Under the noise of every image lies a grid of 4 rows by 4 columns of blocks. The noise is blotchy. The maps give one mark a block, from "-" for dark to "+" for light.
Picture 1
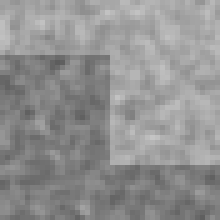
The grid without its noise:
++++
--++
--++
----
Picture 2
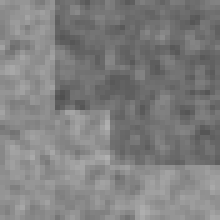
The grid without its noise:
+---
+---
++--
++++
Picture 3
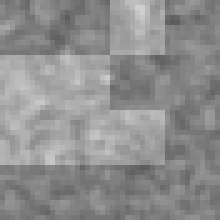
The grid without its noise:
--+-
++--
+++-
----
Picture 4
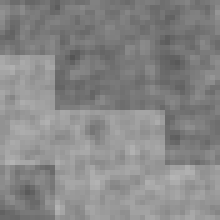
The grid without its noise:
----
+---
+++-
-+++
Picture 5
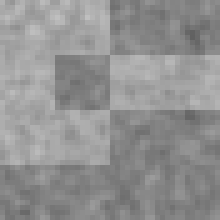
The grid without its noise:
++--
+-++
++--
----
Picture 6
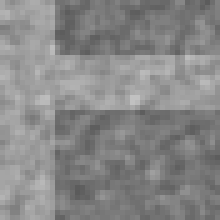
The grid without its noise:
+---
++++
+---
+---
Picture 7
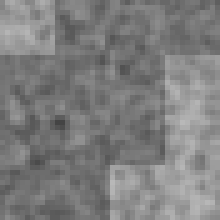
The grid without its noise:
+---
---+
---+
--++
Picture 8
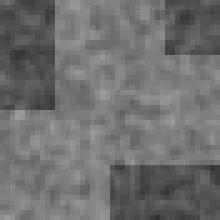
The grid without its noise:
-++-
-+++
++++
++--
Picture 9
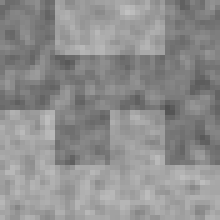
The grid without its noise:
-++-
----
+-+-
++++
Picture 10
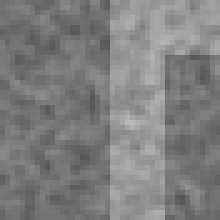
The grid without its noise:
--++
--+-
--+-
--+-
